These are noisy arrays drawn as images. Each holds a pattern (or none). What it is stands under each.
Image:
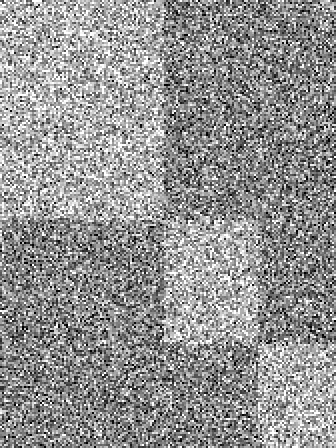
blocks along the diagonal
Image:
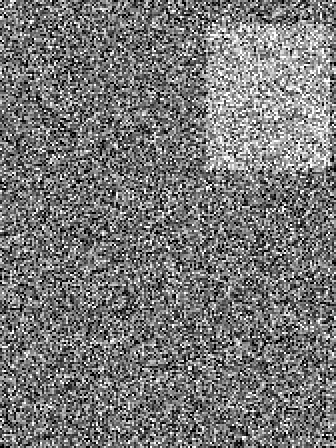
one block
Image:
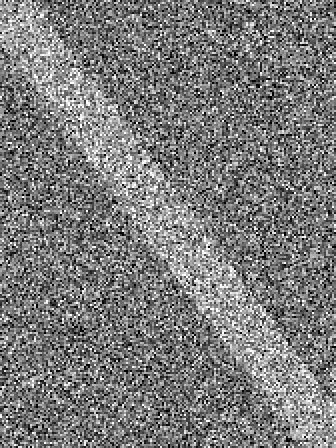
a diagonal band
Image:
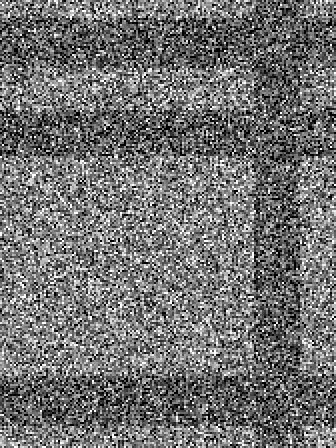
bands of rows crossing bands of columns
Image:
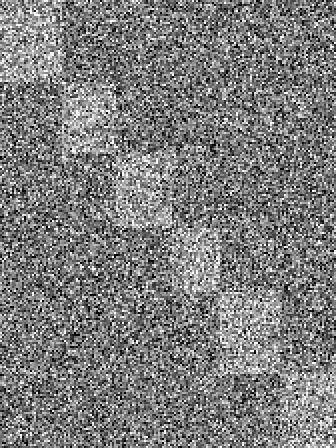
blocks along the diagonal
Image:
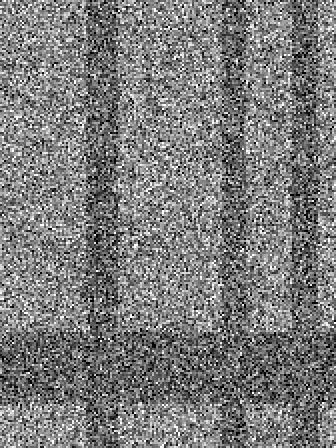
bands of rows crossing bands of columns
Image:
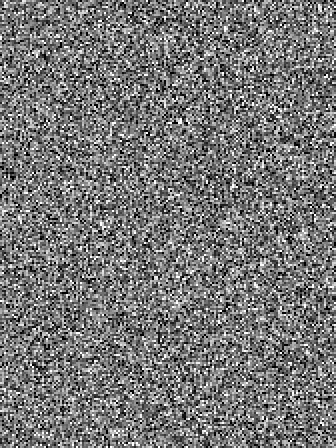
only noise
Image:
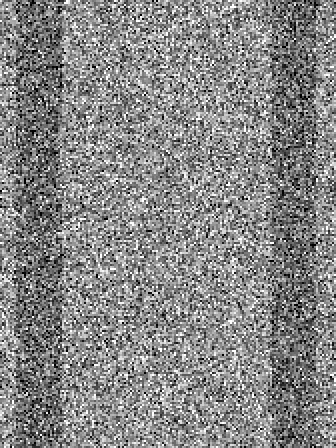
bands of columns
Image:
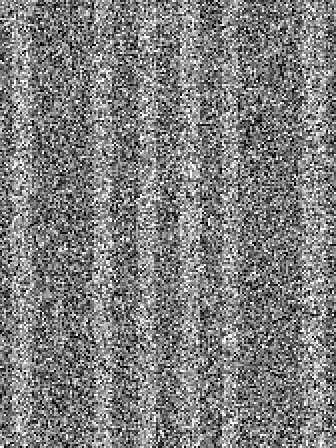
bands of columns
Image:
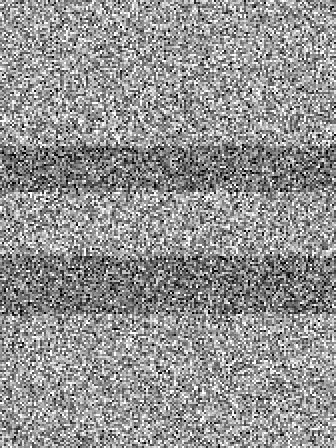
bands of rows
